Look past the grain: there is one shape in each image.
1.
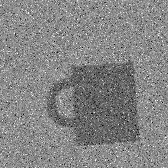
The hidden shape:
cup
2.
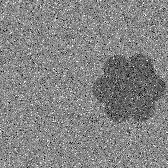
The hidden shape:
flower
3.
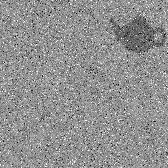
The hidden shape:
teapot
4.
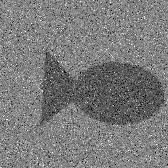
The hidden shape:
fish
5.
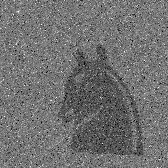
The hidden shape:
chess knight
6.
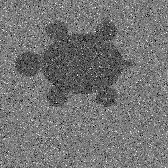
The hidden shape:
turtle
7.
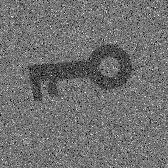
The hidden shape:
key
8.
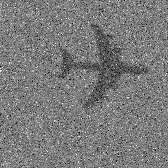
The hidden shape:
airplane
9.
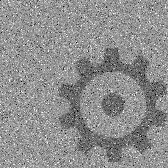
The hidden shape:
gear
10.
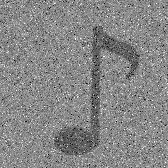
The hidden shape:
musical note
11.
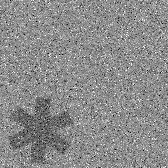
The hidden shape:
asterisk
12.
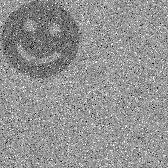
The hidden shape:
smiling face
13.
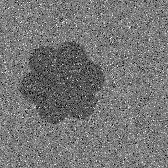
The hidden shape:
flower
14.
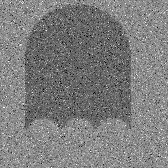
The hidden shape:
ghost
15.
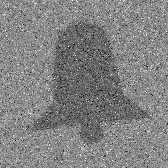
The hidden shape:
bell
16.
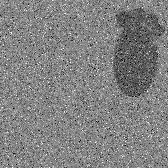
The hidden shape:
footprint
